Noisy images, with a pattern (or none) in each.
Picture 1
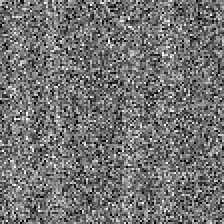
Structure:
bands of columns
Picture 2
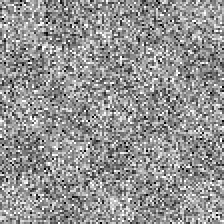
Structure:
a checkerboard
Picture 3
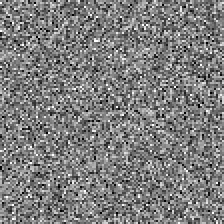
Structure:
only noise
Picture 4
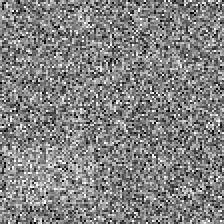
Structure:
one block
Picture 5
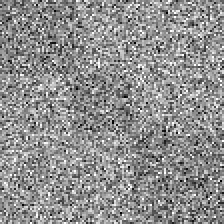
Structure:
blocks along the diagonal
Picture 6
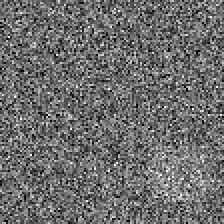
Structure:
one block
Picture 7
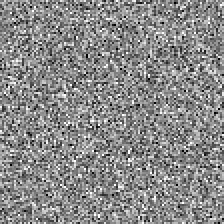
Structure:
only noise
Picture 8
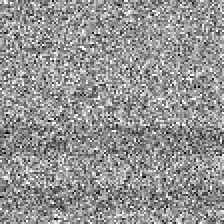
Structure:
bands of rows
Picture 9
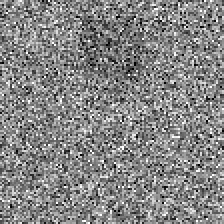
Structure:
one block
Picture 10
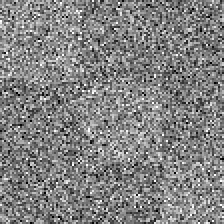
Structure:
blocks along the diagonal
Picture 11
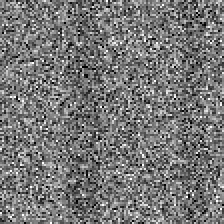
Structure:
bands of columns
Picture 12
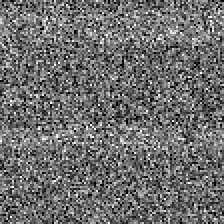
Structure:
bands of rows
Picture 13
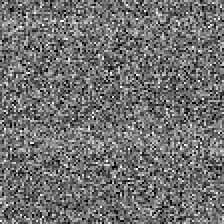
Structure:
bands of rows
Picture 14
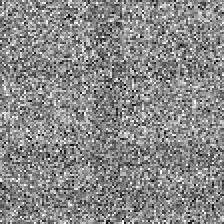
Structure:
bands of rows crossing bands of columns
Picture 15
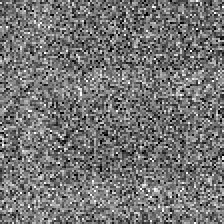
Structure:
bands of rows crossing bands of columns
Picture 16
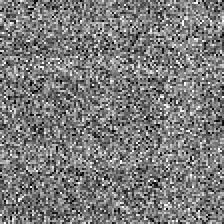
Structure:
bands of rows crossing bands of columns
